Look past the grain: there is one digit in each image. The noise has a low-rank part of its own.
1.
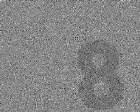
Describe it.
dark 8
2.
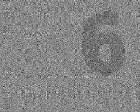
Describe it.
dark 6
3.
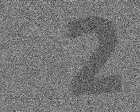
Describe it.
dark 2
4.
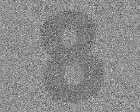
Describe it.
dark 8
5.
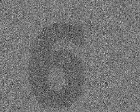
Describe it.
dark 6
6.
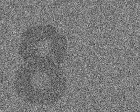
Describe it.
dark 8
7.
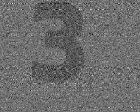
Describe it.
dark 3
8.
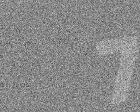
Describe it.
light 7
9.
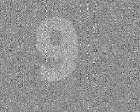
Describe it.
light 9
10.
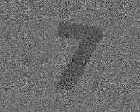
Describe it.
dark 7
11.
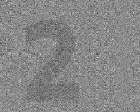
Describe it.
dark 2
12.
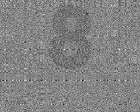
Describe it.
dark 8
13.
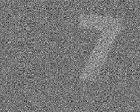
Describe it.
light 7
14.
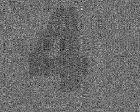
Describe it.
dark 4
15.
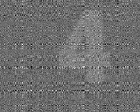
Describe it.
light 4
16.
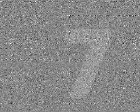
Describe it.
light 7
